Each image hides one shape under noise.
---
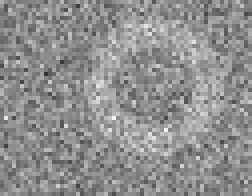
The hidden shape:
ring
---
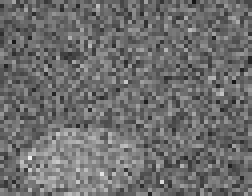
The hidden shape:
ellipse
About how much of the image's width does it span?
half
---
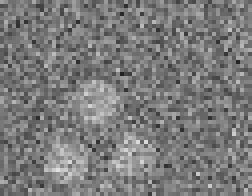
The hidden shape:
three dots
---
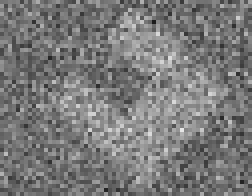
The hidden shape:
square with a notch
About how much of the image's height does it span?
nearly all
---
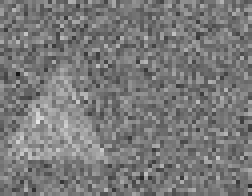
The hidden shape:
triangle
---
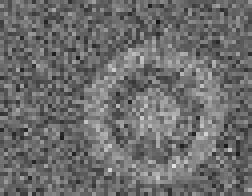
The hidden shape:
bullseye
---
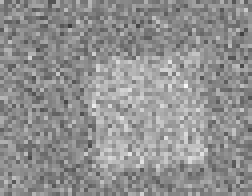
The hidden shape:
square
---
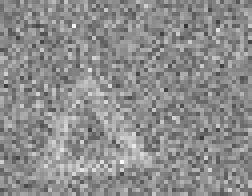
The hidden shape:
triangle frame
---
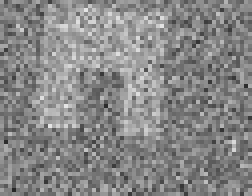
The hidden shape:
square with a notch
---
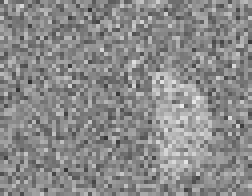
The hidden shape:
half disc
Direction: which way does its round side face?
right
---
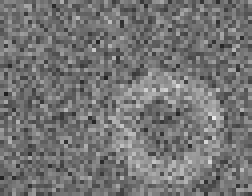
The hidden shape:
ring
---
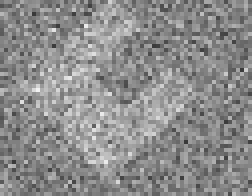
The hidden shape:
square with a notch
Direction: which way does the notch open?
up and right
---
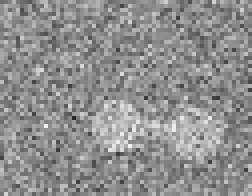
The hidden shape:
dumbbell
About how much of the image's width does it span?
half
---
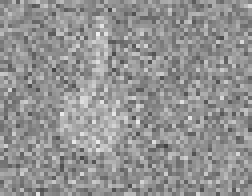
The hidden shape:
lollipop
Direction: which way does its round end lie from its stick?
down
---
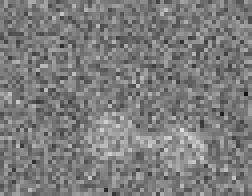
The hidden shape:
dumbbell
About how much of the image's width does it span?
half
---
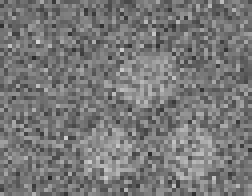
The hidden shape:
three dots
